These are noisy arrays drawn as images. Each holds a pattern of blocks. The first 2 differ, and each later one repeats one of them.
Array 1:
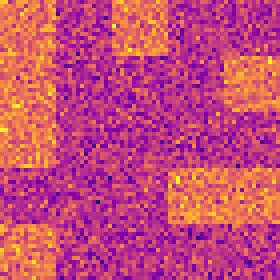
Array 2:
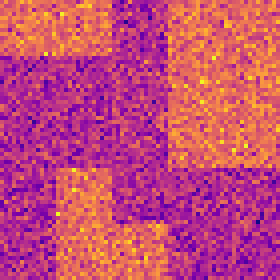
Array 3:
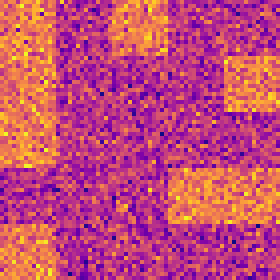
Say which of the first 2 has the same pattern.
1
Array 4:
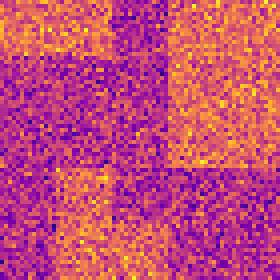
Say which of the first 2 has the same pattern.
2
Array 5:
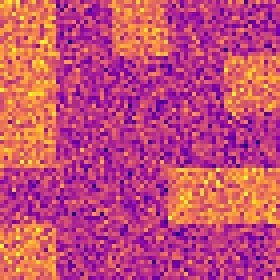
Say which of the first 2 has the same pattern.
1
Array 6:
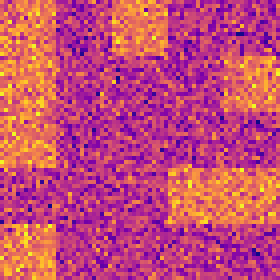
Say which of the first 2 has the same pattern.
1
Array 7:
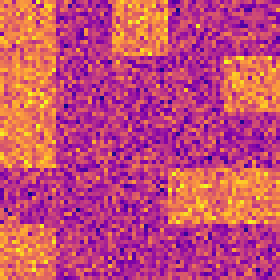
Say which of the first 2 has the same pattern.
1
